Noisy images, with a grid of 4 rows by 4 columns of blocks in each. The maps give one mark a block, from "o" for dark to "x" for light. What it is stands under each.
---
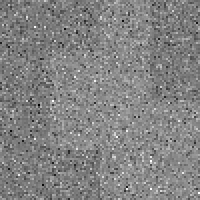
o o x o
o x x o
o x x x
o o x x
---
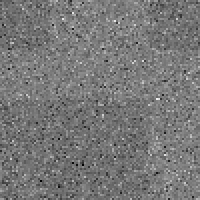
o x x o
x x x x
o o o x
o o o x
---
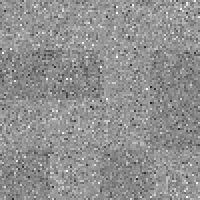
x x x x
o o x o
x x x o
o x o x
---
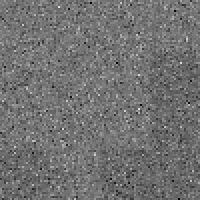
x x x x
x x x o
x x x o
o x o o
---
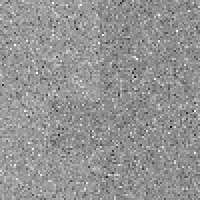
x x o o
x x o o
x o o o
x x o o
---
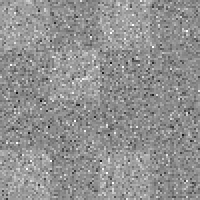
x o x o
o x o o
o o o o
x o x o
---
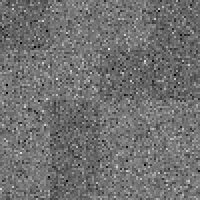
o x x o
x x o o
x o x x
x o x x
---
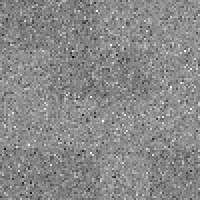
o o x x
x o o x
x x x x
o o x o
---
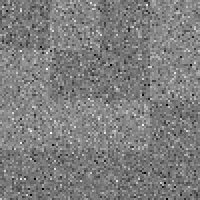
o x o x
x o o x
x x x o
o o o o
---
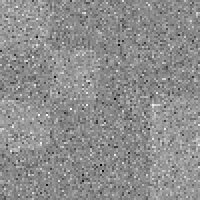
x o o o
o x o o
x o o x
o o o x
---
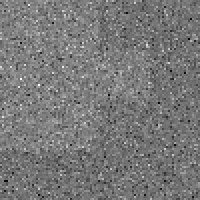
x x o o
x x x o
x x o o
o o o o
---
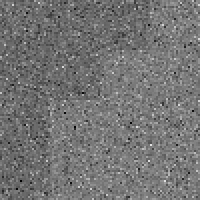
o o o x
o o x x
o x x x
o x x x
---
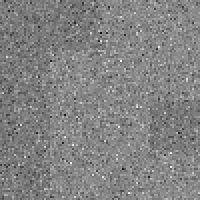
o o x x
o x x x
o x x o
o x x x
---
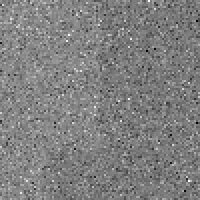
x x o o
x x o o
x x o o
x o o o
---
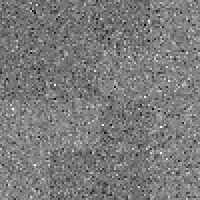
o o o x
o o x x
x x o x
x o o x
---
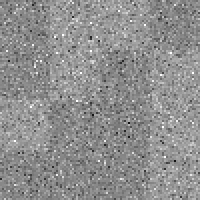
o x x o
o x o x
x o o x
o o o x
